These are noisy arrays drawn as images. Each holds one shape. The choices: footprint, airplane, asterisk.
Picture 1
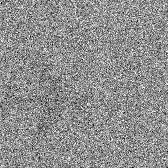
airplane
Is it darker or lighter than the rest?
darker
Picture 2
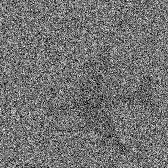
airplane
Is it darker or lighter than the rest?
darker
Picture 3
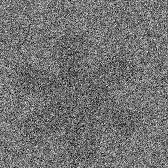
asterisk
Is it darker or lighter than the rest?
darker
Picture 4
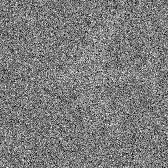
airplane
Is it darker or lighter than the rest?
lighter
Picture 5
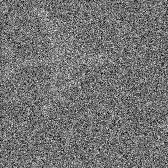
airplane
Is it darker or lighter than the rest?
lighter
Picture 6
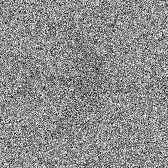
airplane
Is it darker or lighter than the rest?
darker
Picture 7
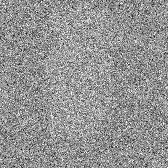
footprint
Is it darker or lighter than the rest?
lighter
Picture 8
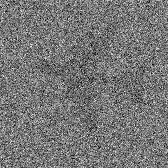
airplane
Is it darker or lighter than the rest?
darker
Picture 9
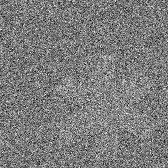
asterisk
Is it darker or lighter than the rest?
lighter
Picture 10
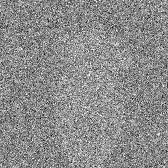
footprint
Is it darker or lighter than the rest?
lighter
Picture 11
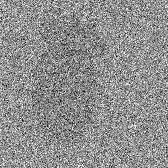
footprint
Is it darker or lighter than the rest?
darker
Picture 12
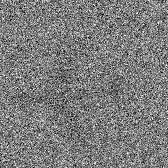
airplane
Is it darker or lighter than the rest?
darker
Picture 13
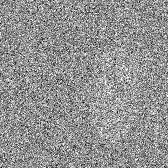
footprint
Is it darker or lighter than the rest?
lighter
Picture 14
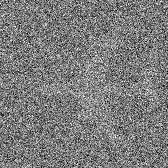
airplane
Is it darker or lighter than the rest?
lighter
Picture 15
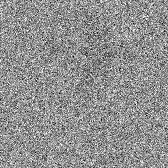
airplane
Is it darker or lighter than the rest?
darker
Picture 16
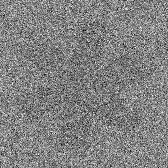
asterisk
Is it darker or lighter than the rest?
darker
